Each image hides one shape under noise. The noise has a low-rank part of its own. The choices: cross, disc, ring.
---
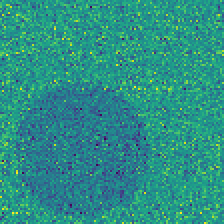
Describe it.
dark disc
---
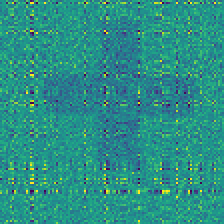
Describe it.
dark cross
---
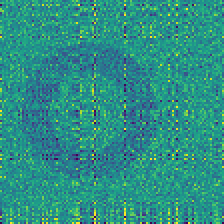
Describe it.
dark ring
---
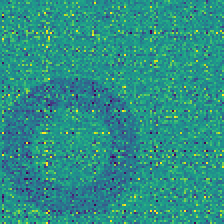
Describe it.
dark ring
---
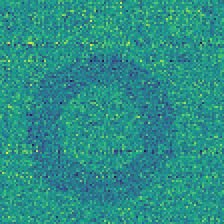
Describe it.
dark ring
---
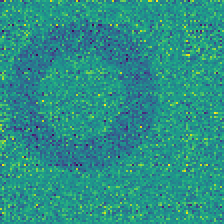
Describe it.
dark ring
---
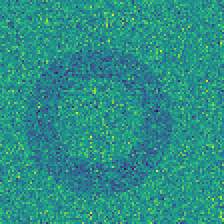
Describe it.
dark ring
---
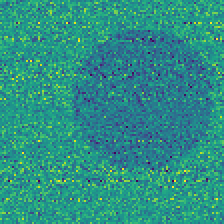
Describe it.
dark disc
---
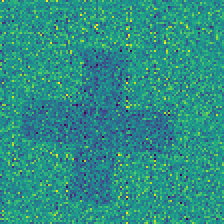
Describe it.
dark cross
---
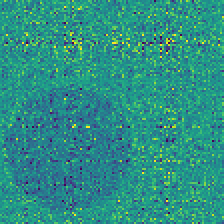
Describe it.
dark disc
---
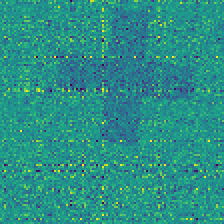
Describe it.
dark cross
